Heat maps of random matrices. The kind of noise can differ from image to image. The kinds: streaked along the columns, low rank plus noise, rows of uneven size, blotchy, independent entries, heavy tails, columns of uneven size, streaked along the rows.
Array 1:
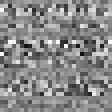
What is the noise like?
rows of uneven size
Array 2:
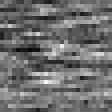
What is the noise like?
streaked along the rows
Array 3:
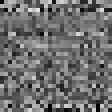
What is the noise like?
rows of uneven size
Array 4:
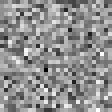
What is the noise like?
independent entries
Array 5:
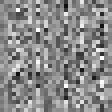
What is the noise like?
columns of uneven size
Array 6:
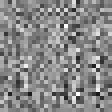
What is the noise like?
low rank plus noise
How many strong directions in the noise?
three or four
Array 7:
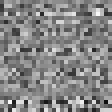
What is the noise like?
rows of uneven size
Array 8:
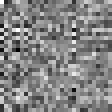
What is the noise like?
low rank plus noise
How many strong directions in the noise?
one
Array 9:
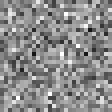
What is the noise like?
independent entries
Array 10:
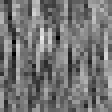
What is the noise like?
streaked along the columns
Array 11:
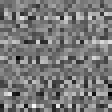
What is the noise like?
rows of uneven size
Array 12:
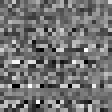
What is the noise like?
rows of uneven size
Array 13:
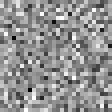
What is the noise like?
independent entries
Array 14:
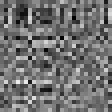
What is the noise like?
low rank plus noise
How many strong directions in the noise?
one
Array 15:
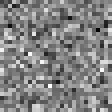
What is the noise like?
independent entries
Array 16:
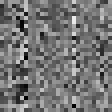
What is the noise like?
columns of uneven size
